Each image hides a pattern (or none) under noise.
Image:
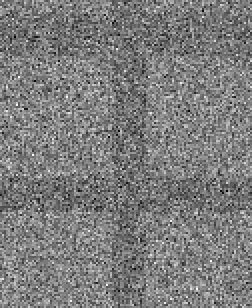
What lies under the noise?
bands of rows crossing bands of columns
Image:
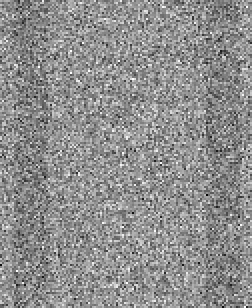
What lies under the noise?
bands of columns
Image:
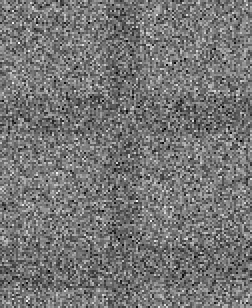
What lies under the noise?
bands of rows crossing bands of columns
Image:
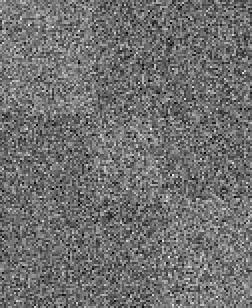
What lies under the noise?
blocks along the diagonal
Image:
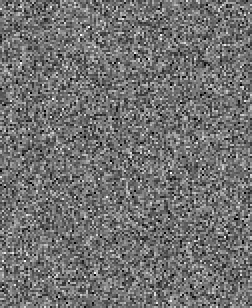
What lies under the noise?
only noise
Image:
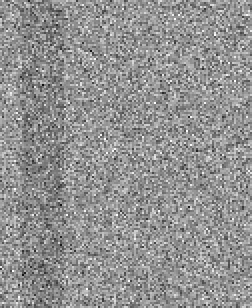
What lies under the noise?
one band of columns
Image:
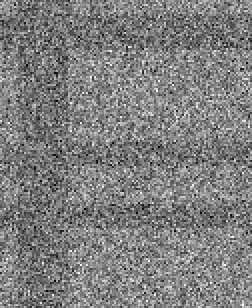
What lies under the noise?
bands of rows crossing bands of columns
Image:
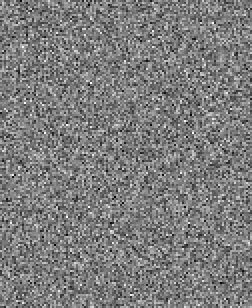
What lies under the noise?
only noise
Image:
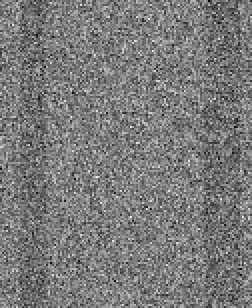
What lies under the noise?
bands of columns
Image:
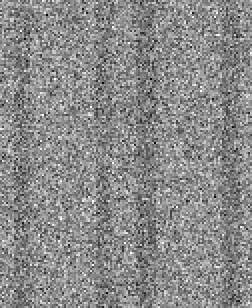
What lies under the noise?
bands of columns
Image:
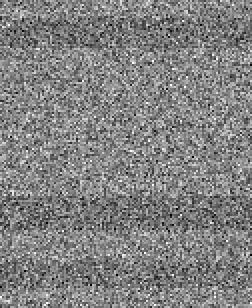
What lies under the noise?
bands of rows
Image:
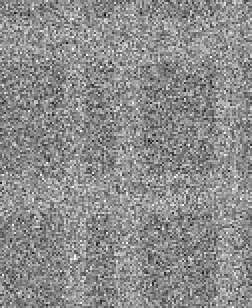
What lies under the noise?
bands of rows crossing bands of columns
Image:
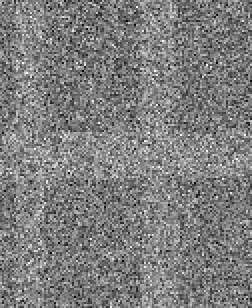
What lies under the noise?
bands of rows crossing bands of columns
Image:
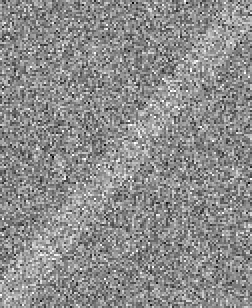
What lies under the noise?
a diagonal band
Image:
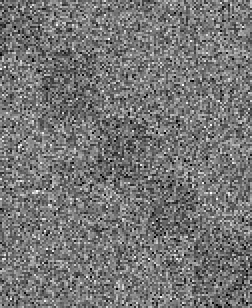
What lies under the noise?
blocks along the diagonal
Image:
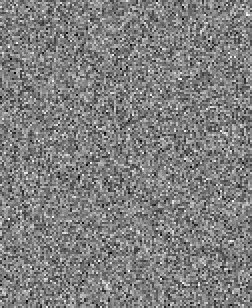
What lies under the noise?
only noise
